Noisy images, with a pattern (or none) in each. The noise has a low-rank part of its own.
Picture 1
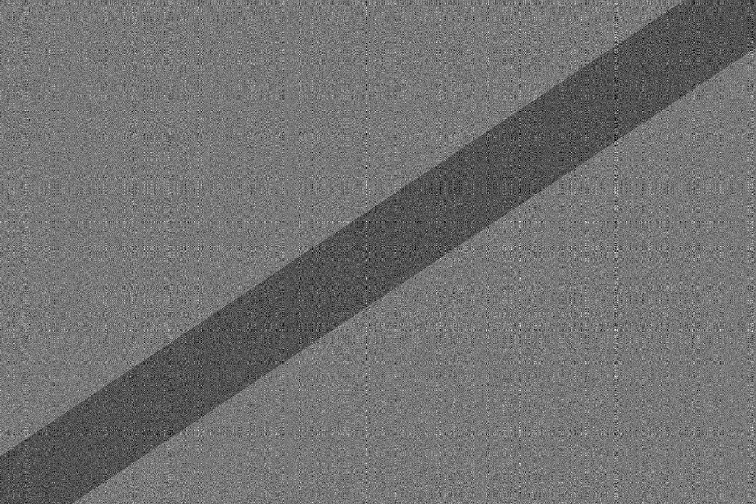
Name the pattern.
a diagonal band
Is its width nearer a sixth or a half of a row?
a sixth
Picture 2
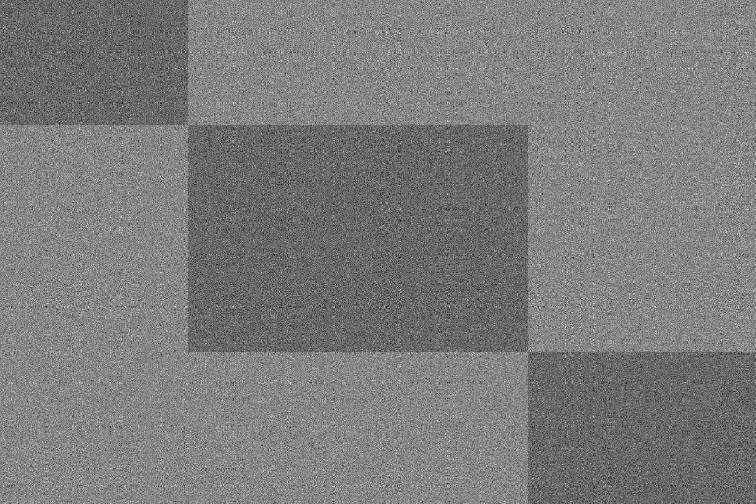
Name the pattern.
blocks along the diagonal
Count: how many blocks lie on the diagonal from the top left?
3
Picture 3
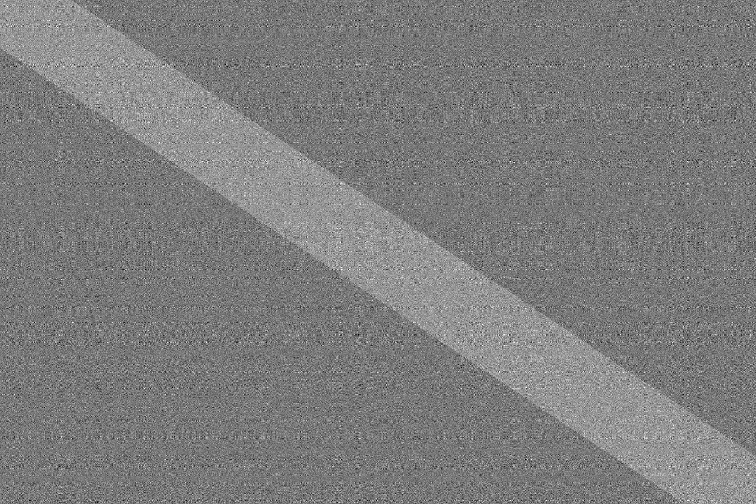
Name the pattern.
a diagonal band
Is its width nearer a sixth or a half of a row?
a sixth
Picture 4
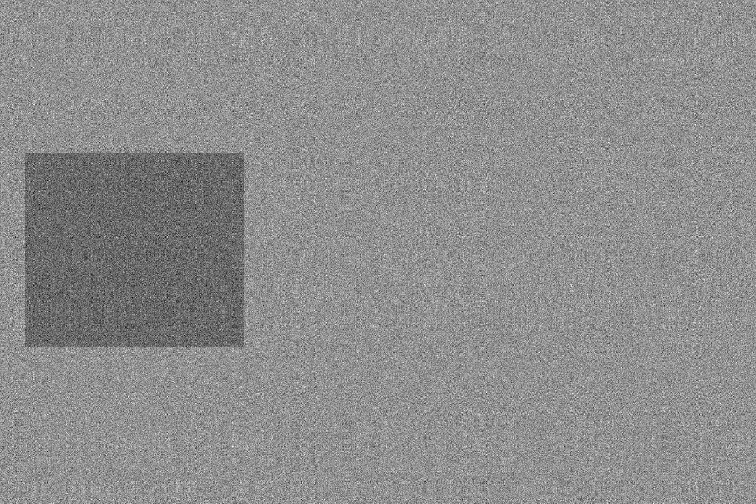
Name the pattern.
one block
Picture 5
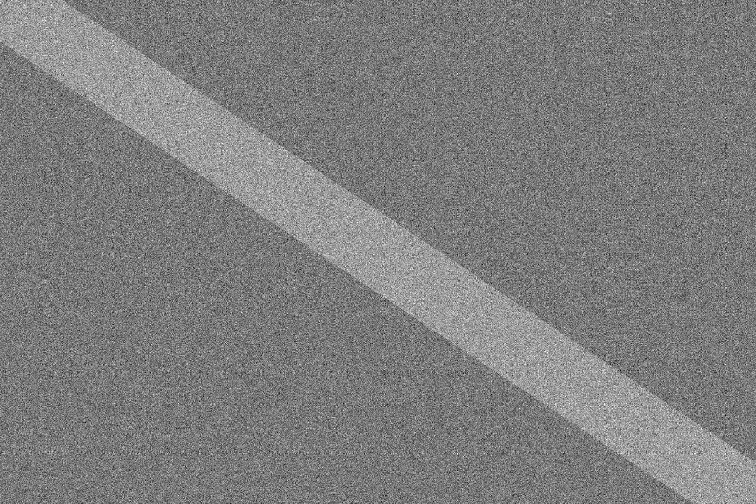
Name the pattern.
a diagonal band
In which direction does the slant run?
top left to bottom right
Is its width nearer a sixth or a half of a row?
a sixth
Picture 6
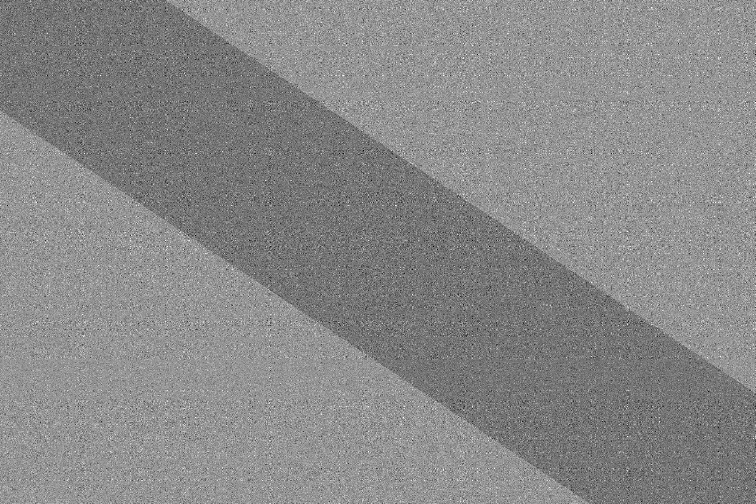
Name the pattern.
a diagonal band
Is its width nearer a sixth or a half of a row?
a half
